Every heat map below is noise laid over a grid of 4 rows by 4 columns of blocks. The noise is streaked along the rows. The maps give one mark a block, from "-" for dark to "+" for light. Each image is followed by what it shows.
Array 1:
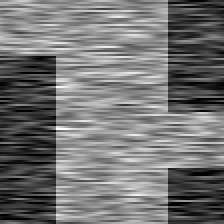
+ + + -
- + + -
- + + +
- + + -
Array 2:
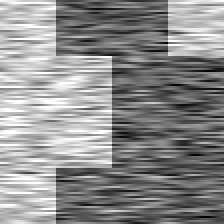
+ - - +
+ + - -
+ + - -
+ - - -
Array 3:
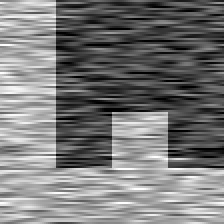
+ - - -
+ - - -
+ - + -
+ + + +
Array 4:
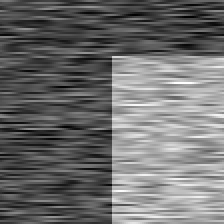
- - - -
- - + +
- - + +
- - + +
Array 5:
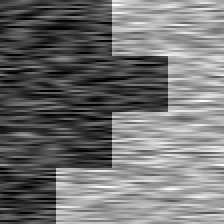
- - + +
- - - +
- - + +
- + + +
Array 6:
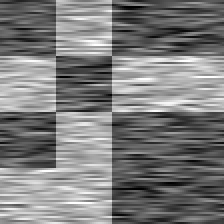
- + - -
+ - + +
- + - -
+ + - -
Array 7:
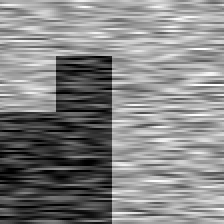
+ + + +
+ - + +
- - + +
- - + +
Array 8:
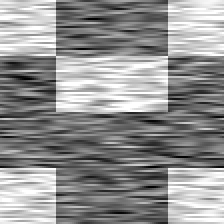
+ - - +
- + + -
- - - -
+ - - +
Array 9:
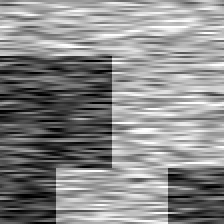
+ + + +
- - + +
- - + +
- + + -
